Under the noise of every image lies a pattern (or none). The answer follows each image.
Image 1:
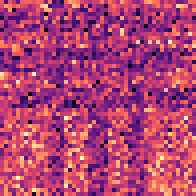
bands of rows crossing bands of columns
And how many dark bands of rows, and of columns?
3 and 3
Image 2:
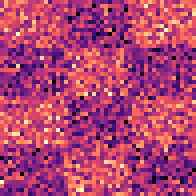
a checkerboard
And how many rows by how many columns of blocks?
4 by 3
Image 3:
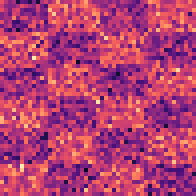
a checkerboard
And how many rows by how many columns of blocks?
6 by 4
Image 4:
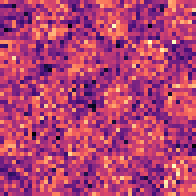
a checkerboard
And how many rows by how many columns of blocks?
5 by 6
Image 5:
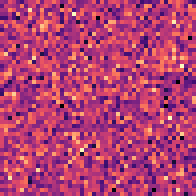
only noise
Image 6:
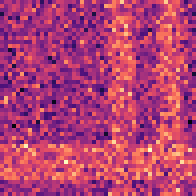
bands of rows crossing bands of columns
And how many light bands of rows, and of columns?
1 and 2
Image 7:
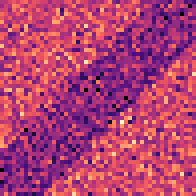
a diagonal band
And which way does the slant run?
bottom left to top right
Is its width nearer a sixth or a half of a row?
a half
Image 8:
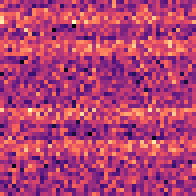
bands of rows
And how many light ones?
4
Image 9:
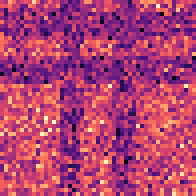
bands of rows crossing bands of columns
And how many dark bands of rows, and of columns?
2 and 2
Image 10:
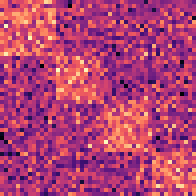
blocks along the diagonal
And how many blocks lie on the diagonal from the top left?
4
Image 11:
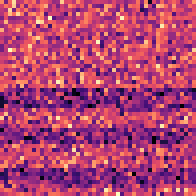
bands of rows
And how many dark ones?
3
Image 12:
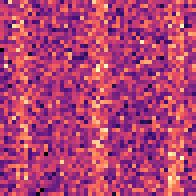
bands of columns
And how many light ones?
3
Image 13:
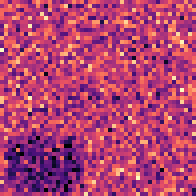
one block
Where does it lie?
bottom left
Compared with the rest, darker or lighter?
darker
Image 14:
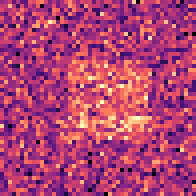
one block
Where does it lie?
centre
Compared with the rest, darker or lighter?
lighter
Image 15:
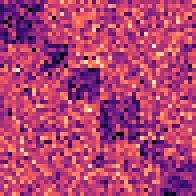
blocks along the diagonal
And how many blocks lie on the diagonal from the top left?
6
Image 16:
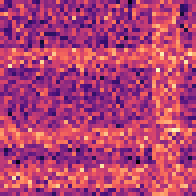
bands of rows crossing bands of columns
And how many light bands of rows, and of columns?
3 and 1
